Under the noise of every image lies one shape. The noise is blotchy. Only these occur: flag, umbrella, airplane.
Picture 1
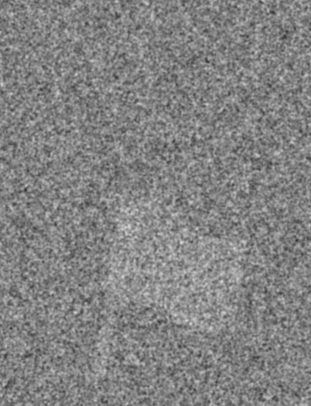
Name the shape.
flag
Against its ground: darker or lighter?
lighter
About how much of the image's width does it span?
half
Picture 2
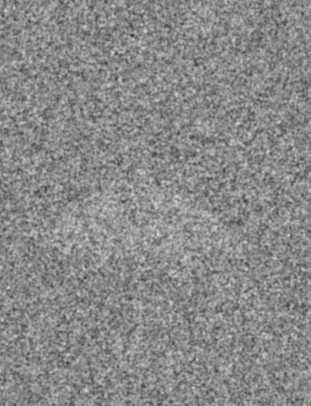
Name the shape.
umbrella
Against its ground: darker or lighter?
lighter
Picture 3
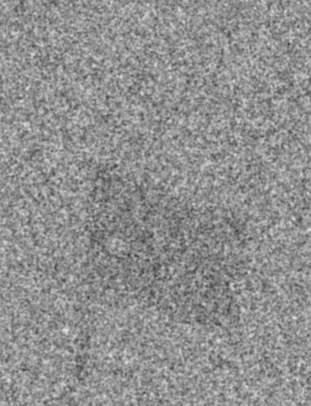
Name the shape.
flag
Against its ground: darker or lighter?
darker
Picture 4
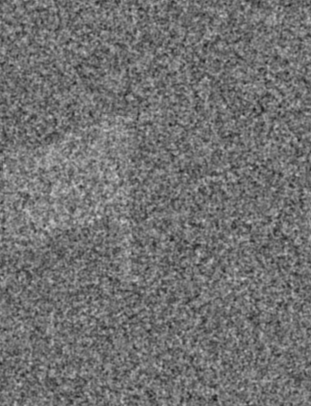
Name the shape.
flag
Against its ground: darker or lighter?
lighter
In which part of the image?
middle left
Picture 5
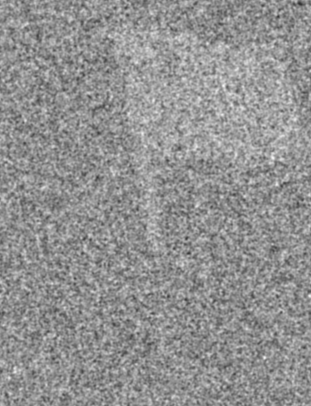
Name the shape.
flag
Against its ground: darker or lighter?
lighter
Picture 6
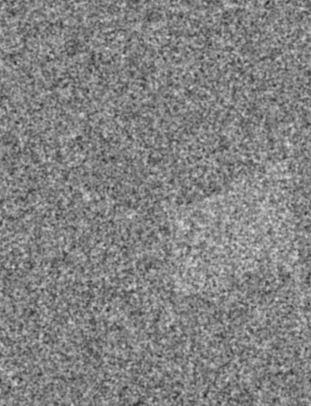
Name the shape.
flag
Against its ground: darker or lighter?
lighter
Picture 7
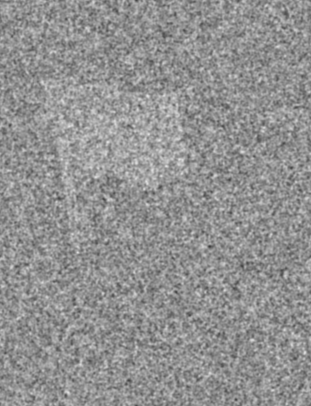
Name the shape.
flag
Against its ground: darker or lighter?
lighter
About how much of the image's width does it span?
half
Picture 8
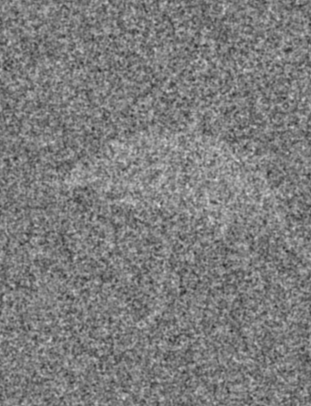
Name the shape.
umbrella
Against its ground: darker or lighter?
lighter
